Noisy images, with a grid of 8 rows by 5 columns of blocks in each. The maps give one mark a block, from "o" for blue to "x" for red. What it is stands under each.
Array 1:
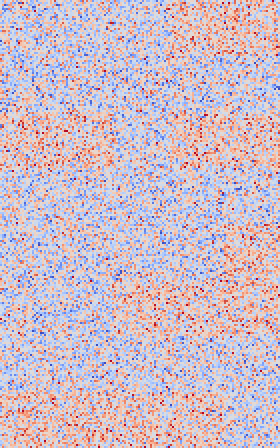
oooxx
ooooo
xxoxx
ooooo
oooox
ooxxx
ooooo
xxxxo
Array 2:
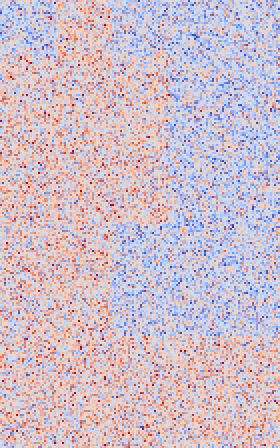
oxooo
xxxoo
xxxoo
xxxoo
xxooo
xxooo
xxxxx
xxxxx
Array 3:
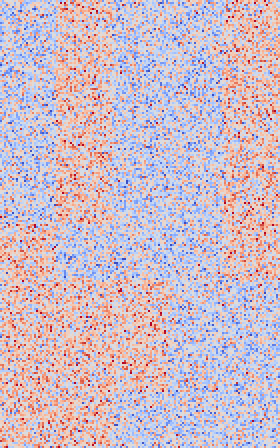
oxoox
oxoox
oxoox
oxoox
xooox
xxxoo
xxxoo
xxooo
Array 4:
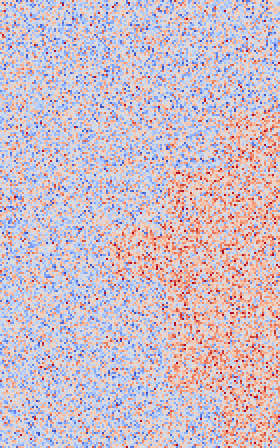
ooooo
ooooo
oooox
oooxx
ooxxx
oooxx
oooxx
oooox
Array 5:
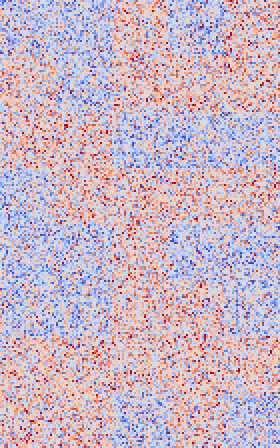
ooxox
xoxxx
xxooo
oxxxx
ooxoo
ooxxo
xxxxx
xxoxo
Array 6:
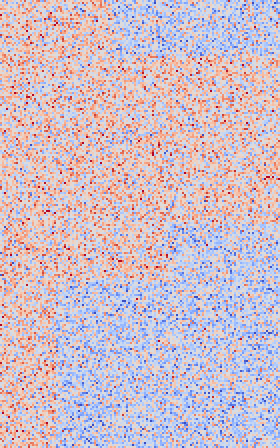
xxooo
xxxxx
xxxxx
xxxxx
xxxoo
xoooo
xoooo
xoooo
